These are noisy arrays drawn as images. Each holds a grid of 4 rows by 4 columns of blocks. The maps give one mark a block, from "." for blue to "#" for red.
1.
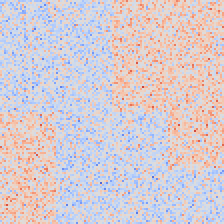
. . # #
. . # #
# . . #
# . . .
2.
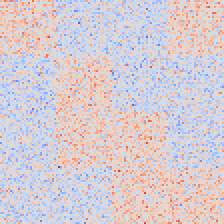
# . . #
. # . .
. # # .
. . # #
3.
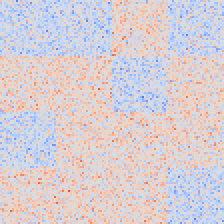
. . # .
# # . #
. # # #
# # # .
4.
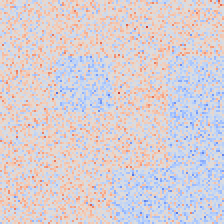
# # # #
# . # .
# # # .
# # . .
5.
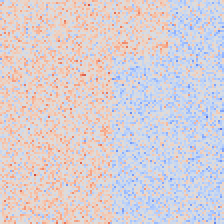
# # # .
# # . .
# # . .
# # . .
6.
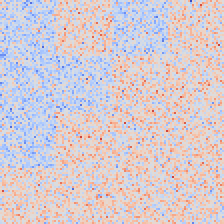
. # . #
. . # #
. # # #
# # # #
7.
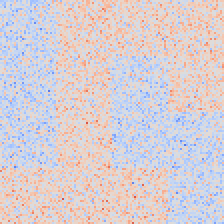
. # # #
. # . #
. # . .
# # # .
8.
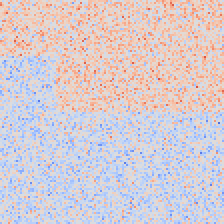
# # # #
. # # #
. . . .
. . . .
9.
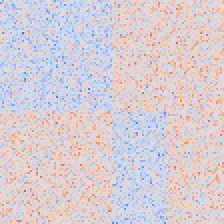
. . # #
. . # #
# # . #
# # . #
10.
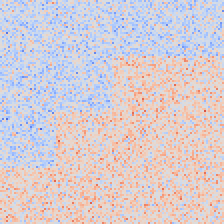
. . . .
. . # #
. # # #
# # # #
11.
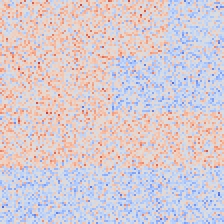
# # # .
# # . .
# # # #
. . . .
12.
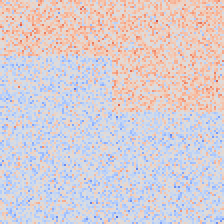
# # # #
. . # #
. . . .
. . . .
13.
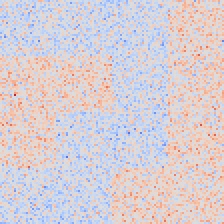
. . . #
# # . #
# . . #
. . # #
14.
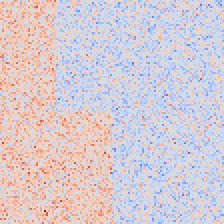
# . . .
# . . .
# # . .
# # . .
